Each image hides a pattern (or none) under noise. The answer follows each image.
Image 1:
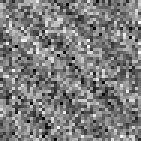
diagonal stripes
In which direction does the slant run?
top left to bottom right
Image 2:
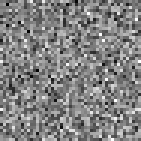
only noise
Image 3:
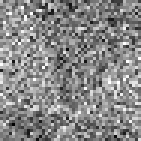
spokes from one point
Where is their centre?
bottom middle
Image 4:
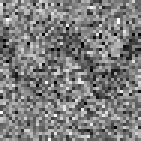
a wavy band
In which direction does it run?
left to right
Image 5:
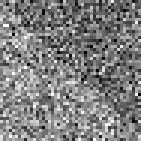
a sharp edge
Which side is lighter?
bottom left
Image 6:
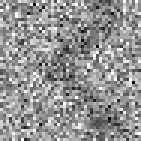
a wavy band
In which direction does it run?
top to bottom
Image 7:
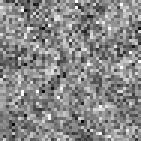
spokes from one point
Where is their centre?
centre
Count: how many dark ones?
7
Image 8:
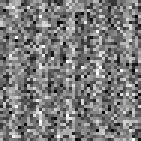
vertical stripes
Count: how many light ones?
5
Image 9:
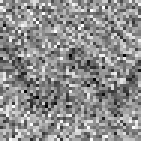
a wavy band
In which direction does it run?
left to right
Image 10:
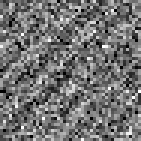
diagonal stripes
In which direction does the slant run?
bottom left to top right
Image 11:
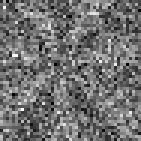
spokes from one point
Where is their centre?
centre
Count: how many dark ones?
7
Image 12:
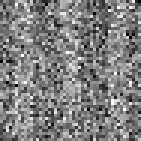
vertical stripes
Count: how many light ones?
3
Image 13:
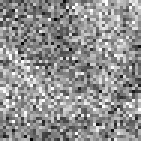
spokes from one point
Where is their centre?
bottom right
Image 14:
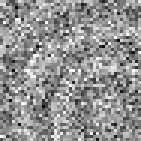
rings round one point
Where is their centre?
bottom right
